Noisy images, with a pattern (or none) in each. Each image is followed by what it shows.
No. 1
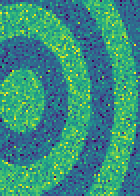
rings round one point
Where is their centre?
middle left
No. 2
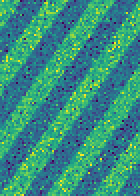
diagonal stripes
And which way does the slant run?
bottom left to top right
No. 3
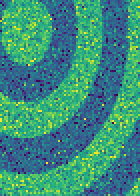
rings round one point
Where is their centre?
top left
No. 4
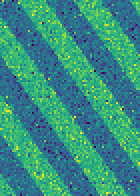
diagonal stripes
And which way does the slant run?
top left to bottom right
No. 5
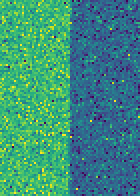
a sharp edge
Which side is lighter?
left
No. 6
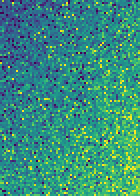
a smooth slope
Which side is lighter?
bottom right
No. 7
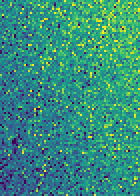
a smooth slope
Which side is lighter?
top right
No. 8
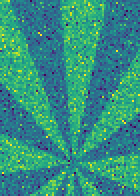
spokes from one point
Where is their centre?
bottom middle
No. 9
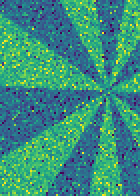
spokes from one point
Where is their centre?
middle right
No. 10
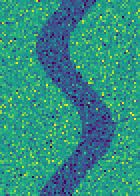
a wavy band
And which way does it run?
top to bottom
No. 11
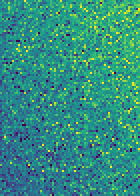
a smooth slope
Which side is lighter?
top right
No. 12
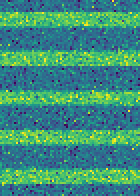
horizontal stripes
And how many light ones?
5
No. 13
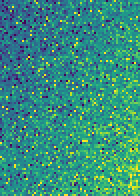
a smooth slope
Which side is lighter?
bottom right
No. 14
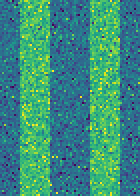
vertical stripes
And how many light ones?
2
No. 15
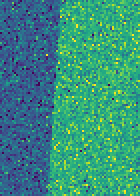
a sharp edge
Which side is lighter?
right
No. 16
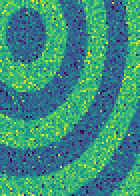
rings round one point
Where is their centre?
top left
